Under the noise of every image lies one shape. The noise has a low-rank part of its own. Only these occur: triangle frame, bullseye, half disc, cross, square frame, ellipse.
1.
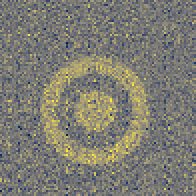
bullseye
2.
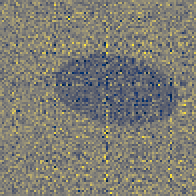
ellipse
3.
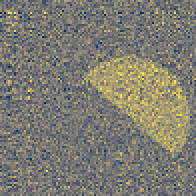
half disc
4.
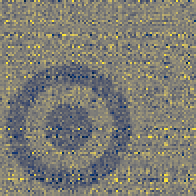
bullseye
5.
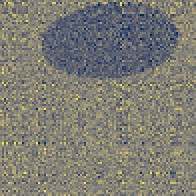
ellipse
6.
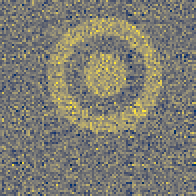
bullseye
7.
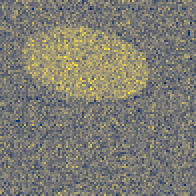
ellipse
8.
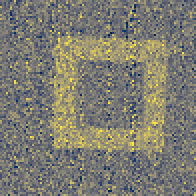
square frame
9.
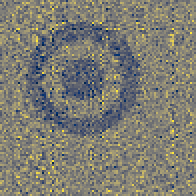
bullseye
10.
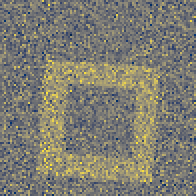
square frame
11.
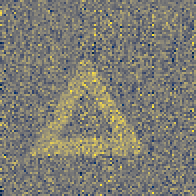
triangle frame
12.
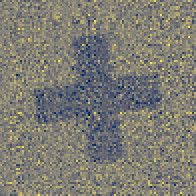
cross
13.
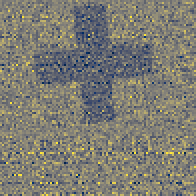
cross
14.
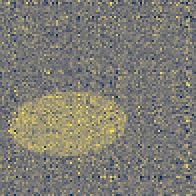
ellipse
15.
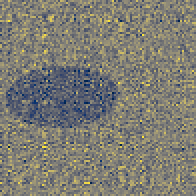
ellipse
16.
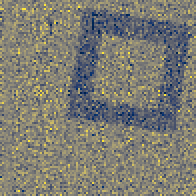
square frame
